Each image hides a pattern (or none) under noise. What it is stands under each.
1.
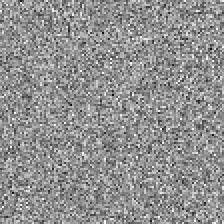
only noise
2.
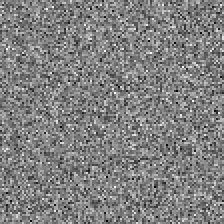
only noise
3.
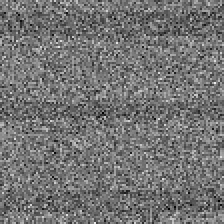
bands of rows
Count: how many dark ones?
3
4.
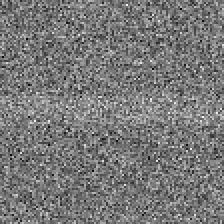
one band of rows
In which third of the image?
middle
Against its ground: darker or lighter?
lighter
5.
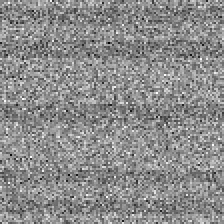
bands of rows
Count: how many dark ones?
5
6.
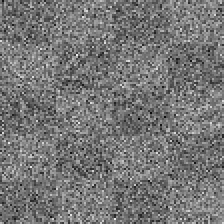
a checkerboard
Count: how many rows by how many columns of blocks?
5 by 4
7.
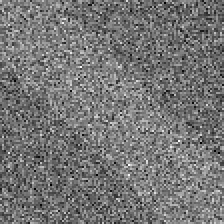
a diagonal band
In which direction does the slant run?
top left to bottom right
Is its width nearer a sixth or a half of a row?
a half
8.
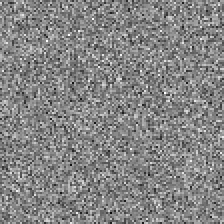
only noise
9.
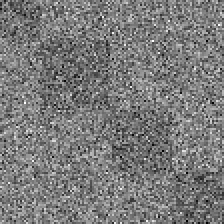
blocks along the diagonal
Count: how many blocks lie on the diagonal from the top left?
4
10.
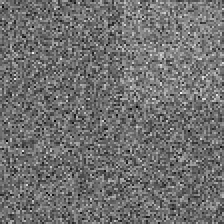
one block
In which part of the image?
top right
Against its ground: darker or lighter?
lighter
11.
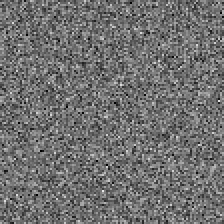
only noise
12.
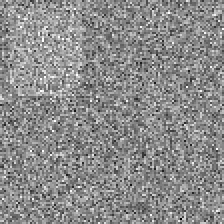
one block
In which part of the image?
top left
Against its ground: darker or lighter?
lighter
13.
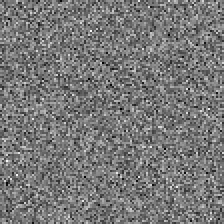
only noise
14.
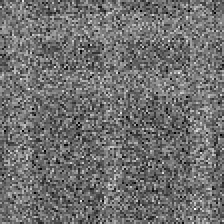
bands of rows crossing bands of columns
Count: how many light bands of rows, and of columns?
2 and 3
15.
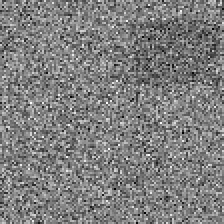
one block
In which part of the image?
top right
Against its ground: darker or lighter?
darker
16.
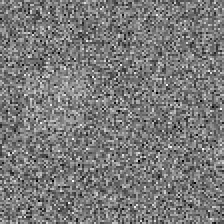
one block
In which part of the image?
middle left
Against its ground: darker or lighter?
lighter
